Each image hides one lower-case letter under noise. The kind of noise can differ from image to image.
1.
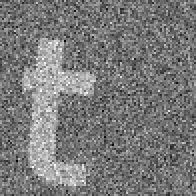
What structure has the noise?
independent entries
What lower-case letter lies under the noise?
t
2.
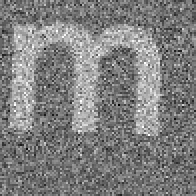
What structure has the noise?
low rank plus noise
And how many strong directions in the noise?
two
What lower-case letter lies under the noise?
m
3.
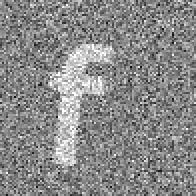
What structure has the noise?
low rank plus noise
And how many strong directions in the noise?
three or four
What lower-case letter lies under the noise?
f
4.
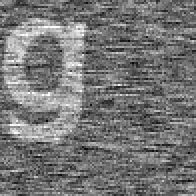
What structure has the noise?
streaked along the rows
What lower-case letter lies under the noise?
g
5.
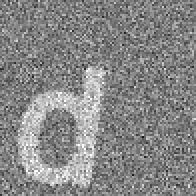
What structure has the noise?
low rank plus noise
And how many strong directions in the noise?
one
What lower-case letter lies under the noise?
d
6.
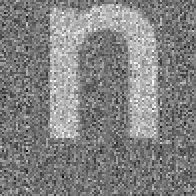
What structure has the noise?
columns of uneven size
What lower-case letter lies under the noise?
n
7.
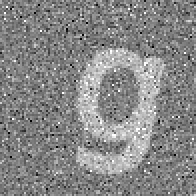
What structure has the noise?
heavy tails
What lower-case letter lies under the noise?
g
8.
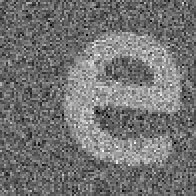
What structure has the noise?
low rank plus noise
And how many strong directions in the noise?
five to eight
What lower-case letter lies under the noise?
e
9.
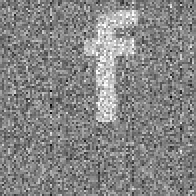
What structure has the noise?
columns of uneven size
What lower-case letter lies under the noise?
f
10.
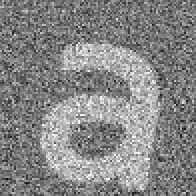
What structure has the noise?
low rank plus noise
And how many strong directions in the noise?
five to eight
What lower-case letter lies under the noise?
a
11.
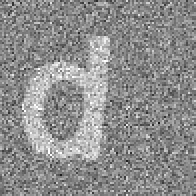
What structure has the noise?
low rank plus noise
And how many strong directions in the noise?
three or four
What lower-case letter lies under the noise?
d
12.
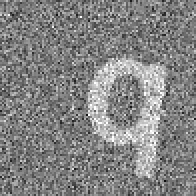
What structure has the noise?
low rank plus noise
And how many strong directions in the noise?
three or four
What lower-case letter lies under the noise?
q
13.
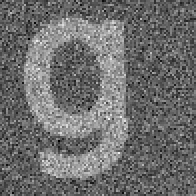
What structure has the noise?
independent entries
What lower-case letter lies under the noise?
g
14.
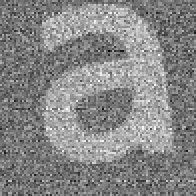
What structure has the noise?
rows of uneven size
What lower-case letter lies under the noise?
a
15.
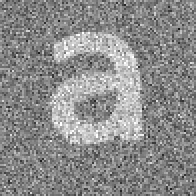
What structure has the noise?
independent entries
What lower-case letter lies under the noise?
a
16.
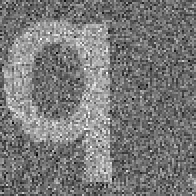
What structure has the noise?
low rank plus noise
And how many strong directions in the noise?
five to eight
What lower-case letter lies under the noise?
q
